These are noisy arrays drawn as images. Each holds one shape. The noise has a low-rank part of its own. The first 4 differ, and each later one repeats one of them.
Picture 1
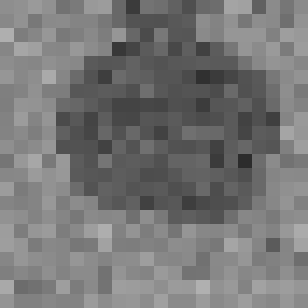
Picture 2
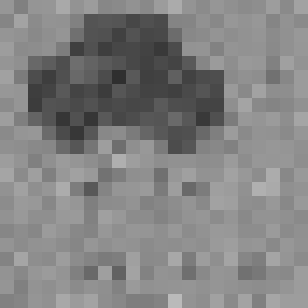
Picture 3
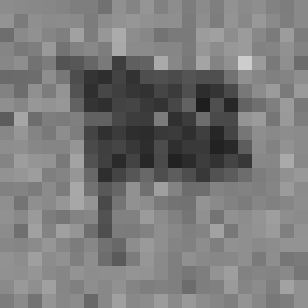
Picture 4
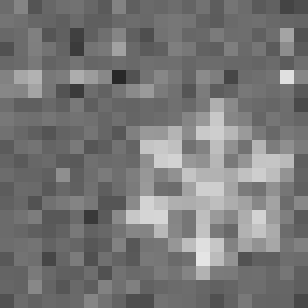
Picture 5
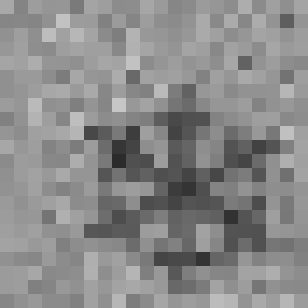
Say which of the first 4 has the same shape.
4
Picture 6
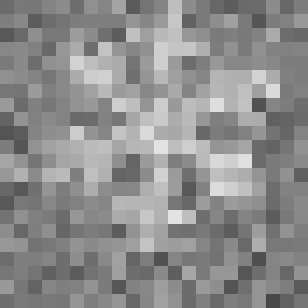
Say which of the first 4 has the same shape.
4
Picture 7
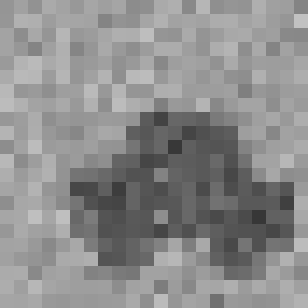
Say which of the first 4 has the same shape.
2
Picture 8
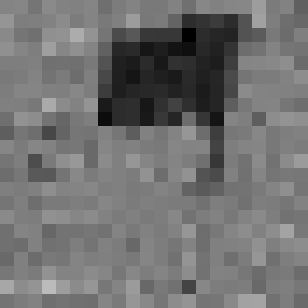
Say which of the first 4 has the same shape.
3
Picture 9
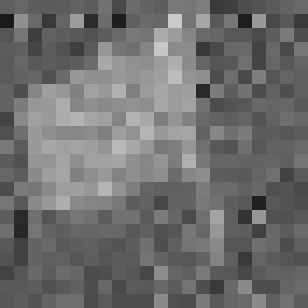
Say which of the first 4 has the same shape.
3
